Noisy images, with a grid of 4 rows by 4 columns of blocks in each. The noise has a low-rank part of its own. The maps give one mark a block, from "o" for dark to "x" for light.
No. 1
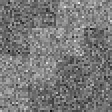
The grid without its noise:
ooxx
oxxo
xxoo
xooo
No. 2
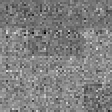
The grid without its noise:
oooo
xoox
xxxx
xxxo
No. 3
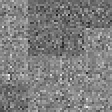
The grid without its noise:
xooo
xoox
xxxx
oxxx
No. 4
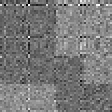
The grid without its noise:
ooxx
ooxx
ooox
xxoo
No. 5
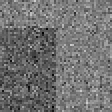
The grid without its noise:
xxxx
ooxx
ooxx
ooxx
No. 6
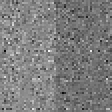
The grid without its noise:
xxoo
xxoo
xxoo
xxoo
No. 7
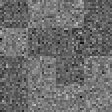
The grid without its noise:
oxxo
xooo
oxox
oxxx
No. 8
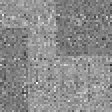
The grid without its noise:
xxoo
oxoo
oxxx
oxxx
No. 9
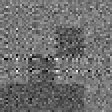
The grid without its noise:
xxxx
xxox
xoxx
ooox
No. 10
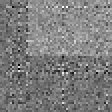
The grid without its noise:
oxxx
oxxx
oooo
oooo
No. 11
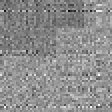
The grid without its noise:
ooox
ooxx
xxxx
xxxx
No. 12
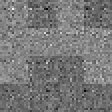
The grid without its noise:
xoxo
xxxx
xoox
oooo
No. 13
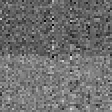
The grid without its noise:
oooo
oooo
xxxx
xxxx
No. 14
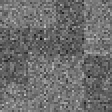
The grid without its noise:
xxox
ooox
oxxo
xxxo
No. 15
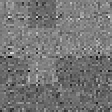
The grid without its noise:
xoxx
xxxx
oxoo
oooo
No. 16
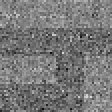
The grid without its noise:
xxxx
oooo
xxox
ooox
